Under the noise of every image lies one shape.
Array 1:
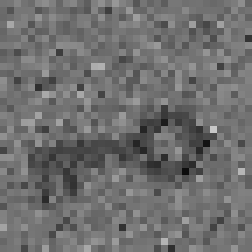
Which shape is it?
key
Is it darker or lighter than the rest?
darker
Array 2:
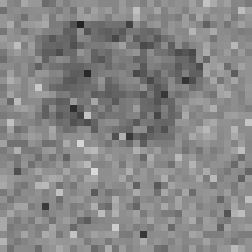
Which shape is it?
telephone
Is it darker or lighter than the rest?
darker
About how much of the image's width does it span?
two thirds
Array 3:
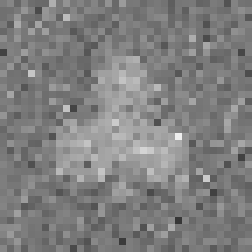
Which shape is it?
club
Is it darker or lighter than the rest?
lighter
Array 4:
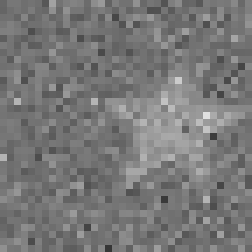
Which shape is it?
star
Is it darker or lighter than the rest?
lighter
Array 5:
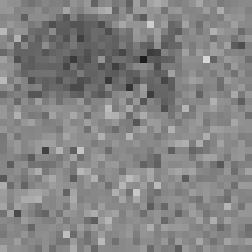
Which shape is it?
fish
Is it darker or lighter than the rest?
darker
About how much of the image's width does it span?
two thirds
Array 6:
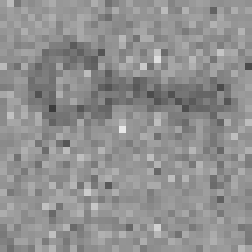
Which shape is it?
key
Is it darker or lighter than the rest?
darker
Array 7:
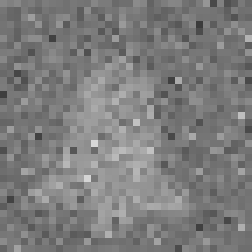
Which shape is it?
bell
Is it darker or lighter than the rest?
lighter
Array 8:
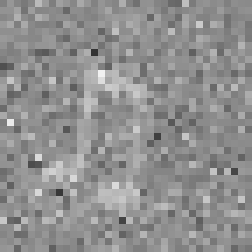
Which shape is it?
pair of musical notes
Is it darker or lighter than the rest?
lighter
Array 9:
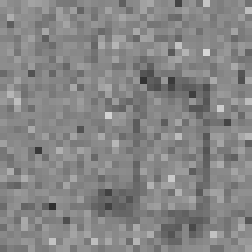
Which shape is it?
pair of musical notes
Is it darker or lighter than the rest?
darker
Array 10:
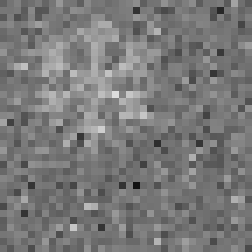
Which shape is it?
snowflake
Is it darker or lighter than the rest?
lighter
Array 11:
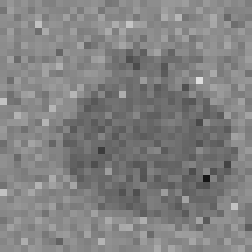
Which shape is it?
apple
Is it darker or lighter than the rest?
darker
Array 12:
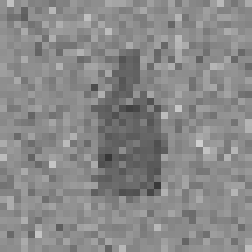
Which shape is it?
bottle
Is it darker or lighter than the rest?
darker
